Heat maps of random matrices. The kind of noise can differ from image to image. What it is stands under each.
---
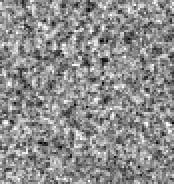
blotchy
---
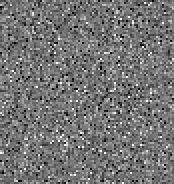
heavy tails
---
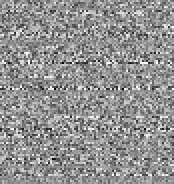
rows of uneven size
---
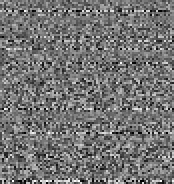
rows of uneven size
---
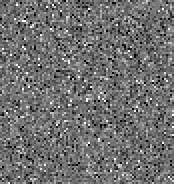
heavy tails
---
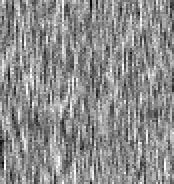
streaked along the columns
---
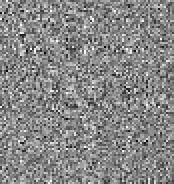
low rank plus noise
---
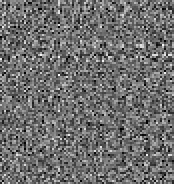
low rank plus noise
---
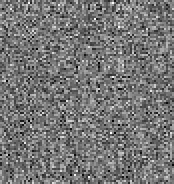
low rank plus noise
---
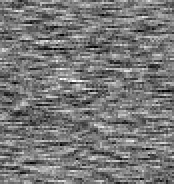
streaked along the rows
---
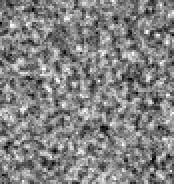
blotchy
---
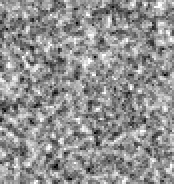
blotchy
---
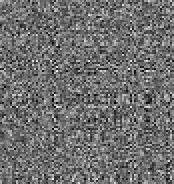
low rank plus noise
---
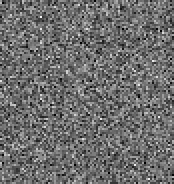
independent entries
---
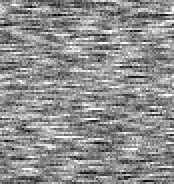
streaked along the rows
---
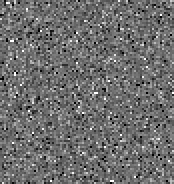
heavy tails
